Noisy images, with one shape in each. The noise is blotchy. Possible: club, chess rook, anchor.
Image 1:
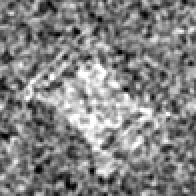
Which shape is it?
chess rook
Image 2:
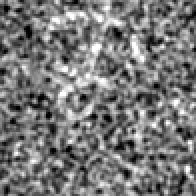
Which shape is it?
anchor
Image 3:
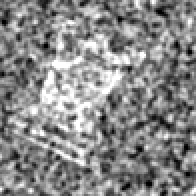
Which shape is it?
chess rook
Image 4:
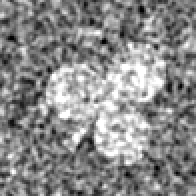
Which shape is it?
club
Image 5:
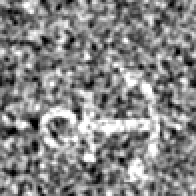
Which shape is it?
anchor
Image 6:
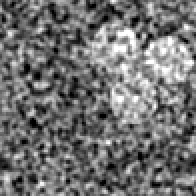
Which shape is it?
club
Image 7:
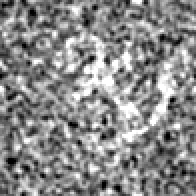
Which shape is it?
anchor
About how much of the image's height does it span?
two thirds
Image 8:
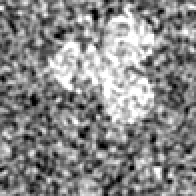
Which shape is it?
club
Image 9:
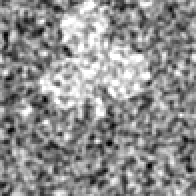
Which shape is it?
club
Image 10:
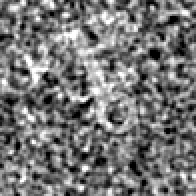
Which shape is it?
anchor
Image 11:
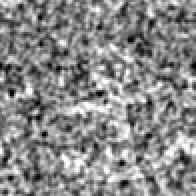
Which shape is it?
anchor
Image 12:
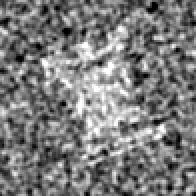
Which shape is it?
chess rook
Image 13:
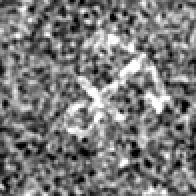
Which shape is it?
anchor
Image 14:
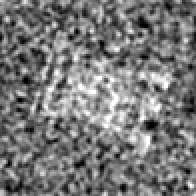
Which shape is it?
chess rook
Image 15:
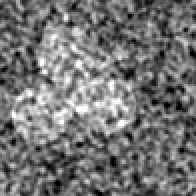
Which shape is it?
club
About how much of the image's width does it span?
two thirds
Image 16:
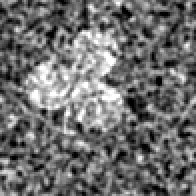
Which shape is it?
club
